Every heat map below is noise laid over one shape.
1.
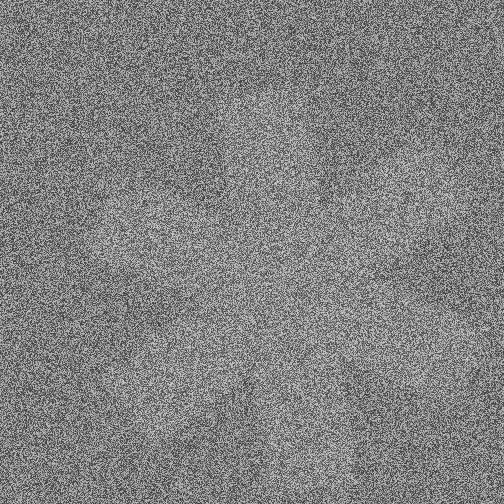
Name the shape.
asterisk
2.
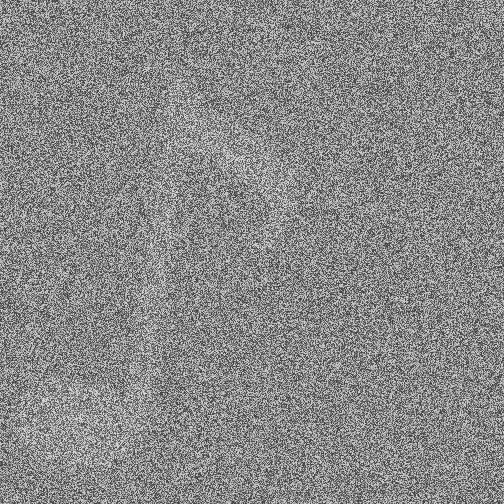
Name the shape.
musical note
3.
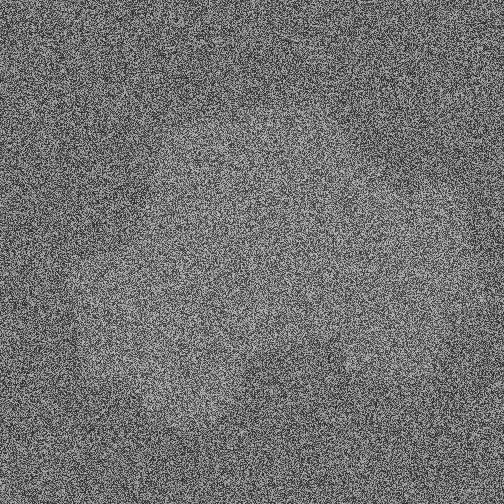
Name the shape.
car
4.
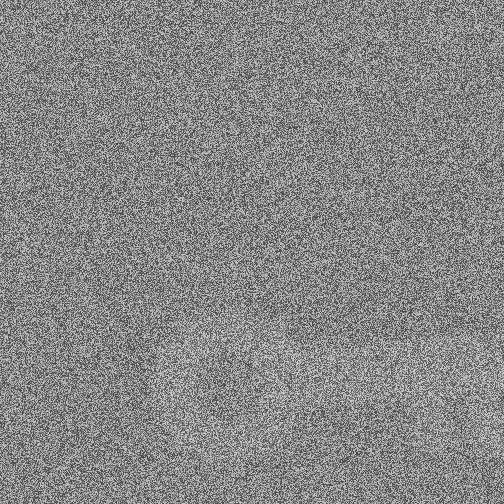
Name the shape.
key
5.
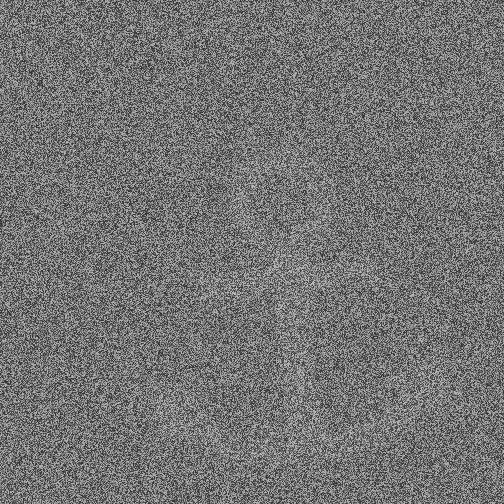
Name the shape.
anchor
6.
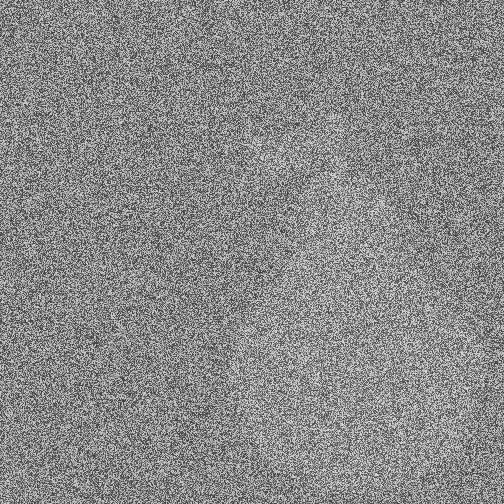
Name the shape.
pear
